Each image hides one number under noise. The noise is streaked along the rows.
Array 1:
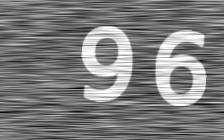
96
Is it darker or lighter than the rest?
lighter
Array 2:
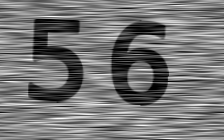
56
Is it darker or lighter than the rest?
darker
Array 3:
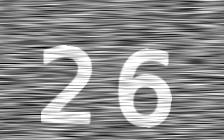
26
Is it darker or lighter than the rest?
lighter
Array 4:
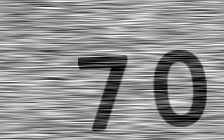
70
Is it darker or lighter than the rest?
darker
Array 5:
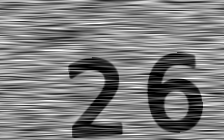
26
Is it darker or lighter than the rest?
darker
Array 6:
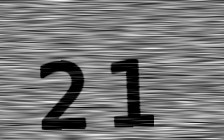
21
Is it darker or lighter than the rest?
darker
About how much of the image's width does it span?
half
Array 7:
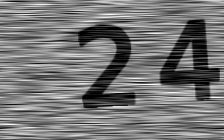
24
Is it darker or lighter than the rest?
darker
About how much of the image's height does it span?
two thirds
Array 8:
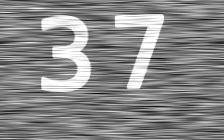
37
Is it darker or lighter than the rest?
lighter
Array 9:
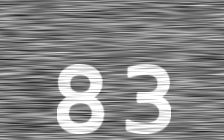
83
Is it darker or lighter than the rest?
lighter
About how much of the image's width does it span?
half
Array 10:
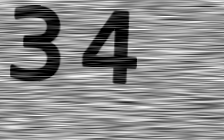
34
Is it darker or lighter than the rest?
darker
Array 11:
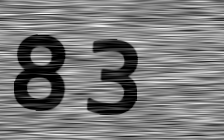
83
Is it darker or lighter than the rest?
darker
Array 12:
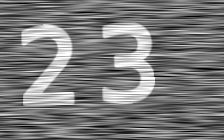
23
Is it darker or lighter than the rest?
lighter
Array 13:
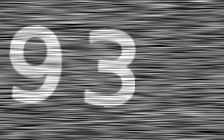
93
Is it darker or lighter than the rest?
lighter
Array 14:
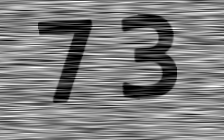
73
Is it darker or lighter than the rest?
darker
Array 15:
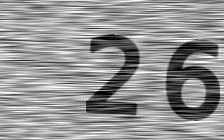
26
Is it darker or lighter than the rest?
darker
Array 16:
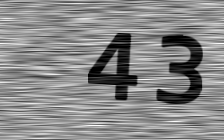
43
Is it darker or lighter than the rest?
darker
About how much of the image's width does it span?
half
